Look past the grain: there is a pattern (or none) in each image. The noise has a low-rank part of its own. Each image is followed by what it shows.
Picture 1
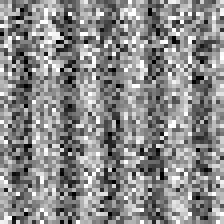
vertical stripes
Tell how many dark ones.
5
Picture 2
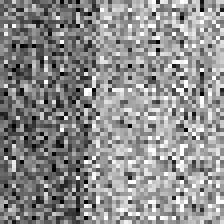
a sharp edge
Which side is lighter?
right
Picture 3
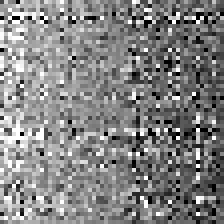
a smooth slope
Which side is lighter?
left
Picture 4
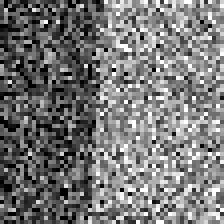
a sharp edge
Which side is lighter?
right
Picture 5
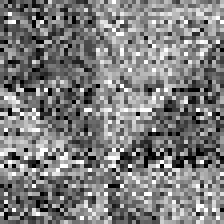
spokes from one point
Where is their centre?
bottom middle
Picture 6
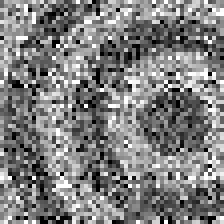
rings round one point
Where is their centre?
middle right
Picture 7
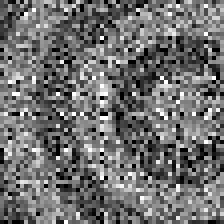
rings round one point
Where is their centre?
middle right
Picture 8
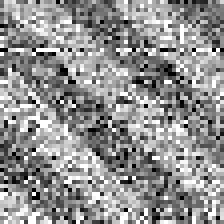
diagonal stripes
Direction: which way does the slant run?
top left to bottom right
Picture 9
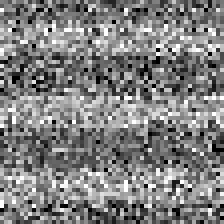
horizontal stripes
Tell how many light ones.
3
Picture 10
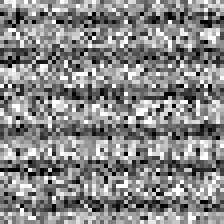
horizontal stripes
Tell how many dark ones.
6
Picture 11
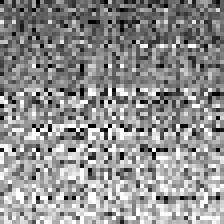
a smooth slope
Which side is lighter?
bottom
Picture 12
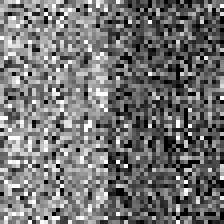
a sharp edge
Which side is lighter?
left
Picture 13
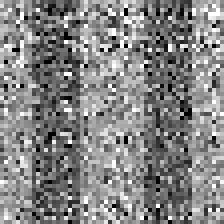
vertical stripes
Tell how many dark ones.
2
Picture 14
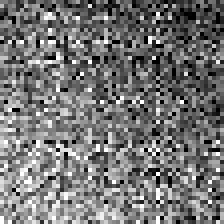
a smooth slope
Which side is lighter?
bottom left
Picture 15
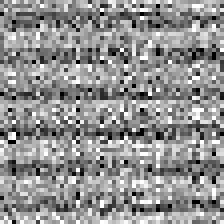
horizontal stripes
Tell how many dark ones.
6
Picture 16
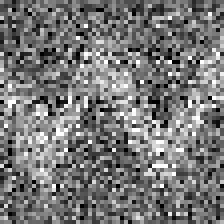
a wavy band
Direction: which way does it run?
left to right
